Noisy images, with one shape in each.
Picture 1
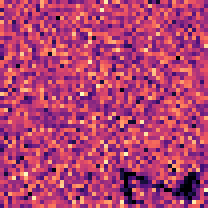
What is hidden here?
dark musical note, bottom right
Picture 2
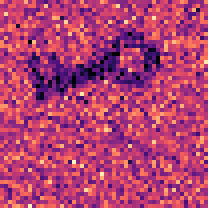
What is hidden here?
dark key
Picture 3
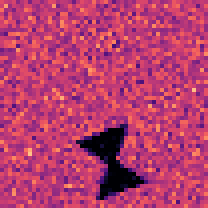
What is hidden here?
dark bow tie, bottom middle
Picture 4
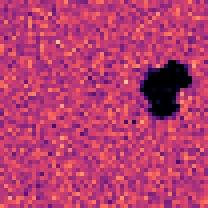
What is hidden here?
dark car, middle right
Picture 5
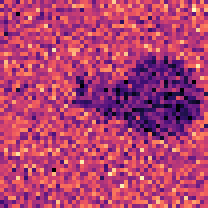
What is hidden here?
dark pear
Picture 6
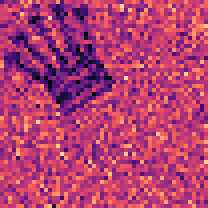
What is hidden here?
dark chess queen
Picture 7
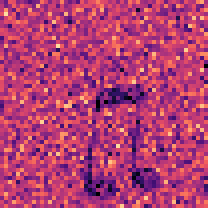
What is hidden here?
dark pair of musical notes
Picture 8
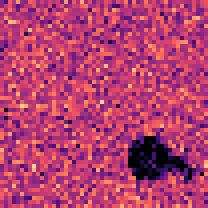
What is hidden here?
dark pear, bottom right
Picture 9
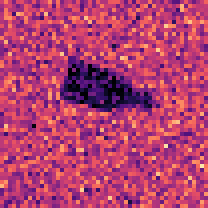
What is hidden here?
dark bottle
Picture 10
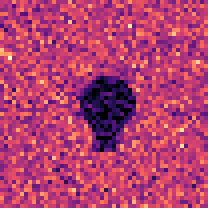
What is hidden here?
dark light bulb, centre
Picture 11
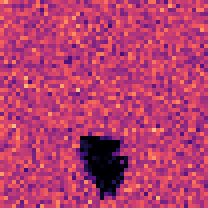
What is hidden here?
dark chess knight, bottom middle
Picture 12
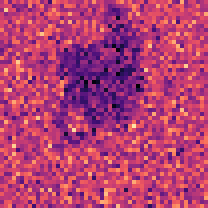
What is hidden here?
dark teapot
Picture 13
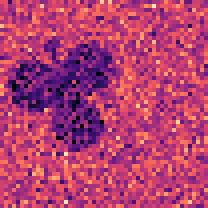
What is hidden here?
dark club
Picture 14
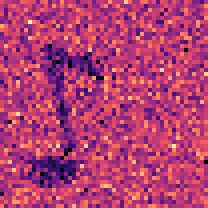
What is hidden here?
dark musical note
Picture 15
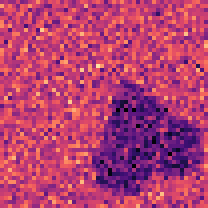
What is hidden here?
dark heart
